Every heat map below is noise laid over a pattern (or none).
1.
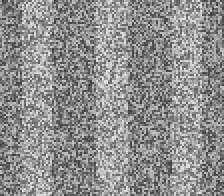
vertical stripes
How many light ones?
3
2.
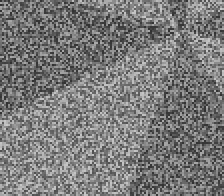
spokes from one point
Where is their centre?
top right
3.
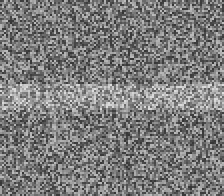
one horizontal stripe
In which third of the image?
middle
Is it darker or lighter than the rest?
lighter
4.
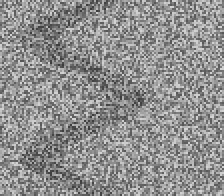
a wavy band
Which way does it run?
top to bottom
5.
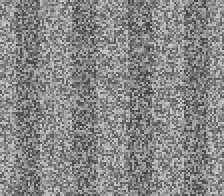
vertical stripes
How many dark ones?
4
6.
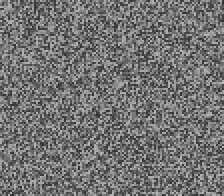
only noise
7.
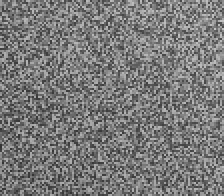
a smooth slope
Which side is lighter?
top right
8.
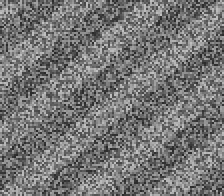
diagonal stripes
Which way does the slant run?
bottom left to top right
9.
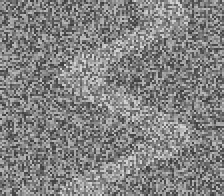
a wavy band
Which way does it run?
top to bottom
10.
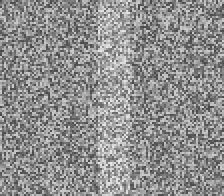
one vertical stripe
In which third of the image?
middle
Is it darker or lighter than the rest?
lighter
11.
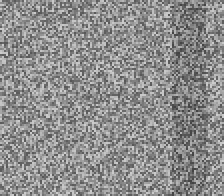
one vertical stripe
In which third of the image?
right
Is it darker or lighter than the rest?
darker
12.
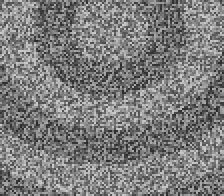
rings round one point
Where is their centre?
top middle
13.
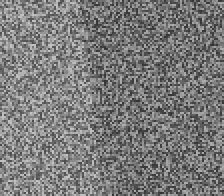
a sharp edge
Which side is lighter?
left
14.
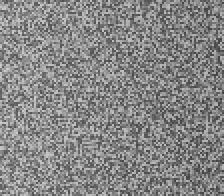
a smooth slope
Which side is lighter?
left
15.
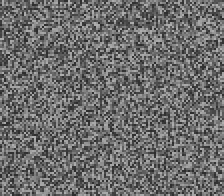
only noise
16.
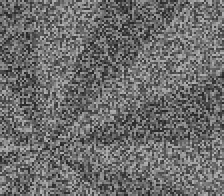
spokes from one point
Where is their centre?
bottom left
